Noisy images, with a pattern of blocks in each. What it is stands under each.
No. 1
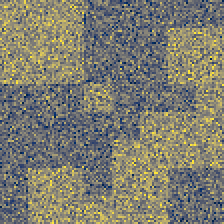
mirrored about the diagonal from the top left
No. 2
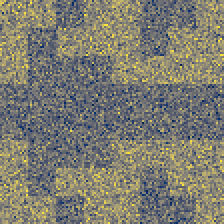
top and bottom mirror each other
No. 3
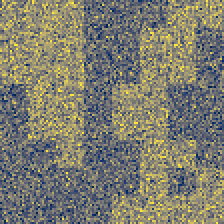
no symmetry
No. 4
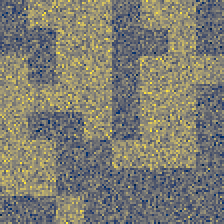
no symmetry
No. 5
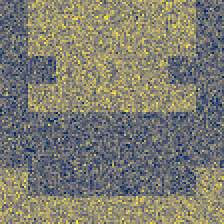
left and right mirror each other
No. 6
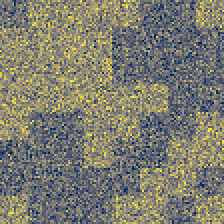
mirrored about the diagonal from the top left
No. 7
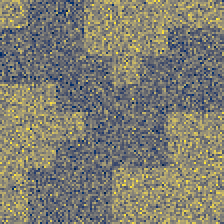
mirrored about the diagonal from the top left
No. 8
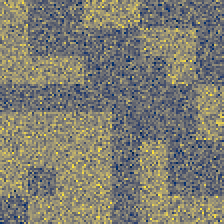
mirrored about the diagonal from the bottom left
